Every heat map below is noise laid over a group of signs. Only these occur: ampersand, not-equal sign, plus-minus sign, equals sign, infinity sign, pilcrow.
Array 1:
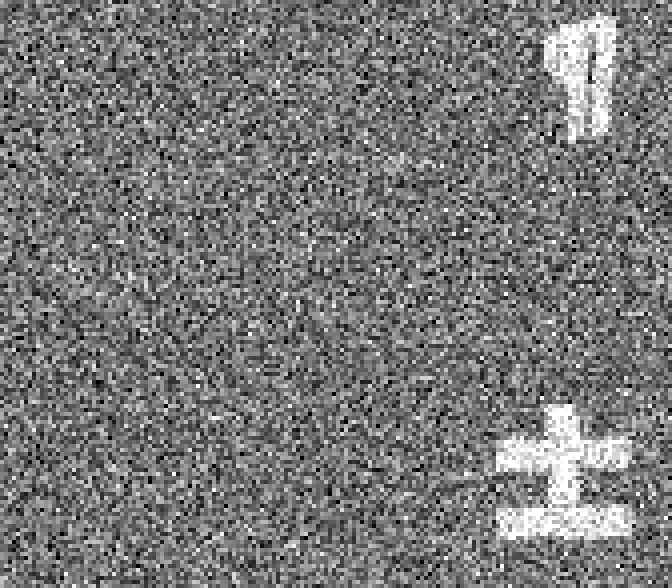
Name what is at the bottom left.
nothing
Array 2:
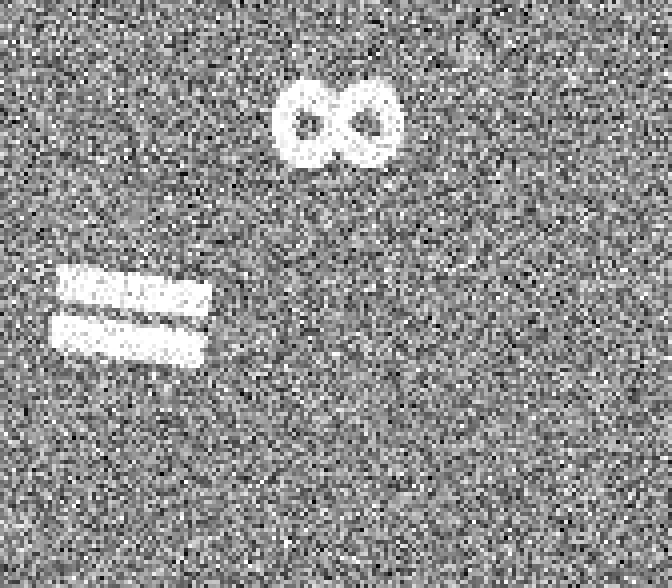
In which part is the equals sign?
middle left
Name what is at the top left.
nothing
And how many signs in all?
2
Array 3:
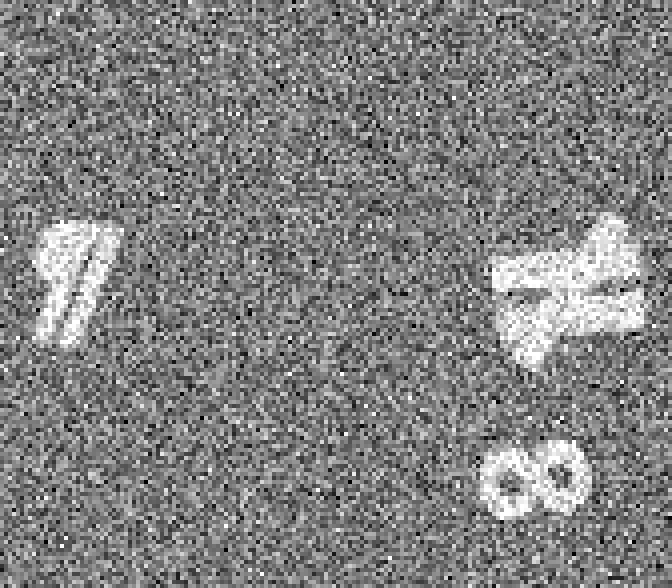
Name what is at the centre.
nothing
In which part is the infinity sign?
bottom right
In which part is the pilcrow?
middle left
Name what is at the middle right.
not-equal sign
